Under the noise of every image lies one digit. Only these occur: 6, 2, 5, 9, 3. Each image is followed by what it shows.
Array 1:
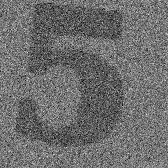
5
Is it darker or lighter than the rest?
darker
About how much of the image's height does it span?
nearly all
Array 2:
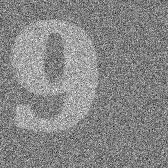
9
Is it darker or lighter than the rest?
lighter
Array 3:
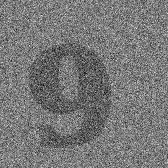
9
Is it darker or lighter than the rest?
darker
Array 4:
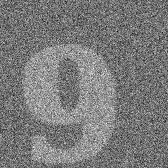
9
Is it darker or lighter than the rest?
lighter
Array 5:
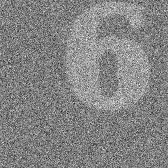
6
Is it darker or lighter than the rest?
lighter
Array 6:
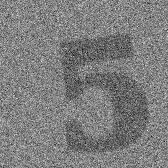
5
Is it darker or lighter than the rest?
darker
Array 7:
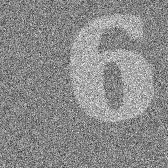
6
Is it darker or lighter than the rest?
lighter
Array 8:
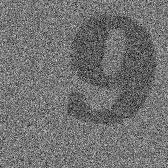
9
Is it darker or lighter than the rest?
darker
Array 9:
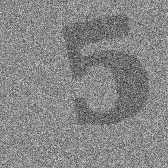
5
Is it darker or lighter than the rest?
darker
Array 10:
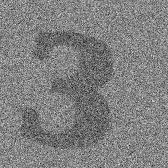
3
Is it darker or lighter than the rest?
darker
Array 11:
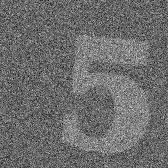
5
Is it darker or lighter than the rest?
lighter
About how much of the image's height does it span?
two thirds
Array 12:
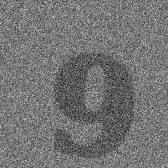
9
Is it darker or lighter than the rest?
darker
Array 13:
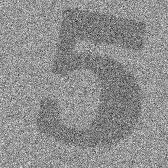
5
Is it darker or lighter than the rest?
darker
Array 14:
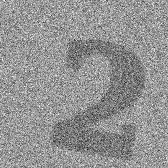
2
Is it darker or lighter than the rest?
darker
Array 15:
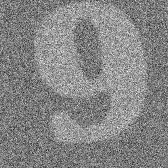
9
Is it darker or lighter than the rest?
lighter
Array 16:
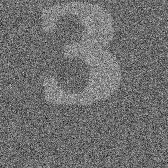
3
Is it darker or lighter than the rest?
lighter
